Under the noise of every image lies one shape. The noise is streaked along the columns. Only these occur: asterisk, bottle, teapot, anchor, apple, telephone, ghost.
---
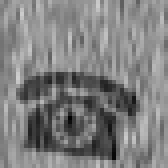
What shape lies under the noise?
telephone
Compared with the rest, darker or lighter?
darker
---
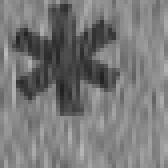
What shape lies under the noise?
asterisk
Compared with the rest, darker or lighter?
darker
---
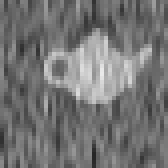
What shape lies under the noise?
teapot
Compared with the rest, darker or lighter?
lighter
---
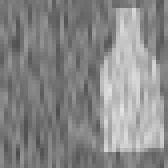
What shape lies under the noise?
bottle
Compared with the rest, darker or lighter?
lighter
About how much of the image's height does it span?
nearly all
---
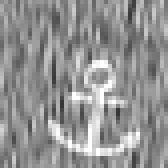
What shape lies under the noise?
anchor
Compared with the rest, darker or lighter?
lighter
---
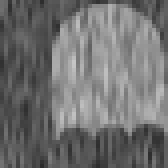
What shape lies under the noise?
ghost
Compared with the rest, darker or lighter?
lighter
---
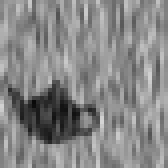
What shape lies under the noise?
teapot
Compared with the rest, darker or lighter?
darker
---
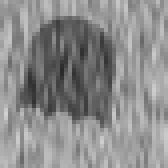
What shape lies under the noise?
ghost
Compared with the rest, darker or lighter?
darker
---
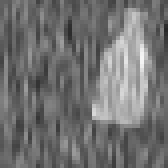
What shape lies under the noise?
bottle
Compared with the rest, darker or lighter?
lighter
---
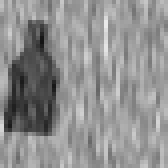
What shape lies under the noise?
bottle
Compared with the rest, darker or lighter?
darker
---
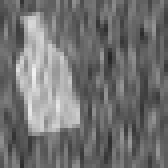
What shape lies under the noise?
bottle
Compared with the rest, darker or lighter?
lighter
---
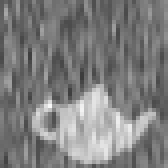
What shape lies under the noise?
teapot
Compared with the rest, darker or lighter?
lighter
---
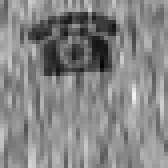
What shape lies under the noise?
telephone
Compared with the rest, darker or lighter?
darker
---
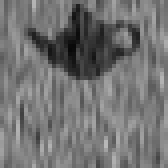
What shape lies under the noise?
teapot
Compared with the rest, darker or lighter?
darker
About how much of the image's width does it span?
two thirds
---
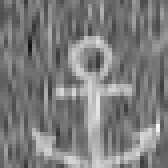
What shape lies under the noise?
anchor
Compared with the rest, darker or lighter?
lighter
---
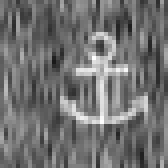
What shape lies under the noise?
anchor
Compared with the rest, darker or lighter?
lighter
